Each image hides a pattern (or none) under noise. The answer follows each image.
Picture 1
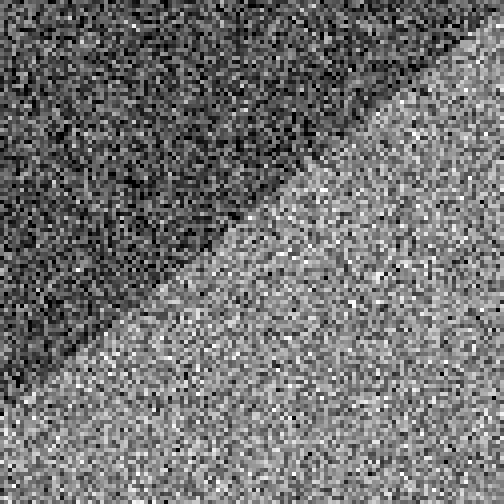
a sharp edge
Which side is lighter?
bottom right
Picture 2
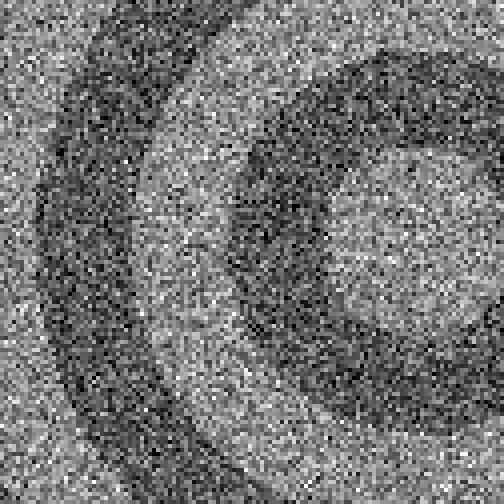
rings round one point
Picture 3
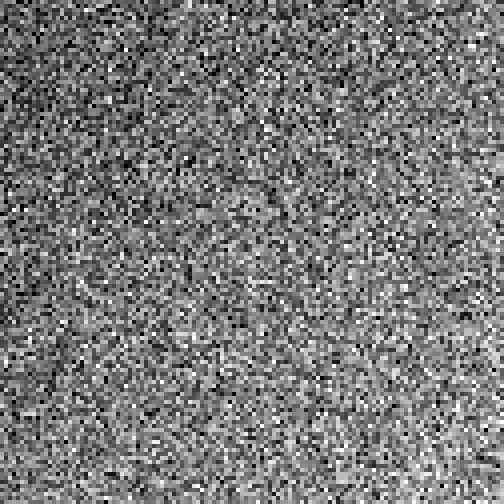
a smooth slope
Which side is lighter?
bottom right
